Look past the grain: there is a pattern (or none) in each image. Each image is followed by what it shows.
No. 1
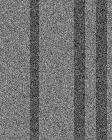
bands of columns
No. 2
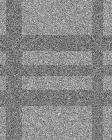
bands of rows crossing bands of columns
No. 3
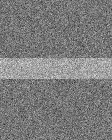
one band of rows
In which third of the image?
middle
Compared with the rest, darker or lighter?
lighter
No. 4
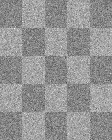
a checkerboard
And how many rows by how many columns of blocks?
5 by 5
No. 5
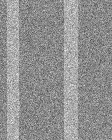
bands of columns
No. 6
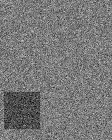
one block
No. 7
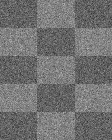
a checkerboard
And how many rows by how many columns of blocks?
5 by 3
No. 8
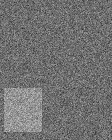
one block
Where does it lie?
bottom left
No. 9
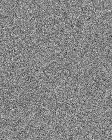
only noise
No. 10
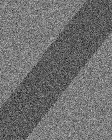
a diagonal band
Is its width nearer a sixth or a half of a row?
a half
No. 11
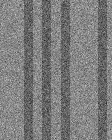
bands of columns
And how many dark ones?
4
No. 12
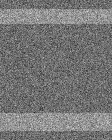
bands of rows
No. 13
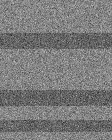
bands of rows
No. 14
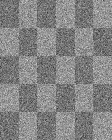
a checkerboard
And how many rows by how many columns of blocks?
5 by 6
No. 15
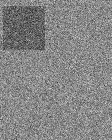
one block
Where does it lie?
top left
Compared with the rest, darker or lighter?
darker
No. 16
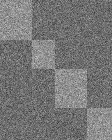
blocks along the diagonal
